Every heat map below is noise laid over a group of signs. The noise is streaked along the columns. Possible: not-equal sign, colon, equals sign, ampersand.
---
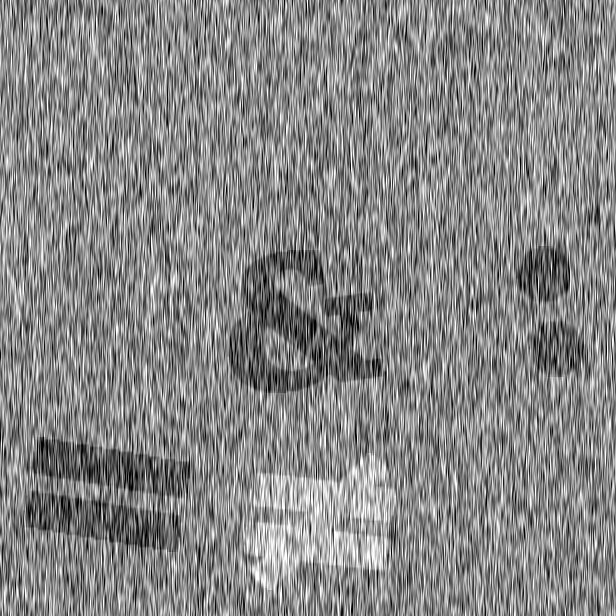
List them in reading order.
centre: dark ampersand; middle right: dark colon; bottom left: dark equals sign; bottom middle: light not-equal sign
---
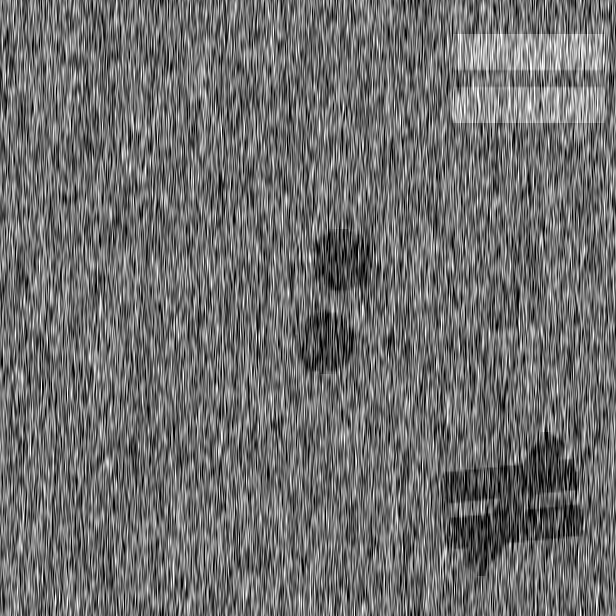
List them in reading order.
top right: light equals sign; centre: dark colon; bottom right: dark not-equal sign
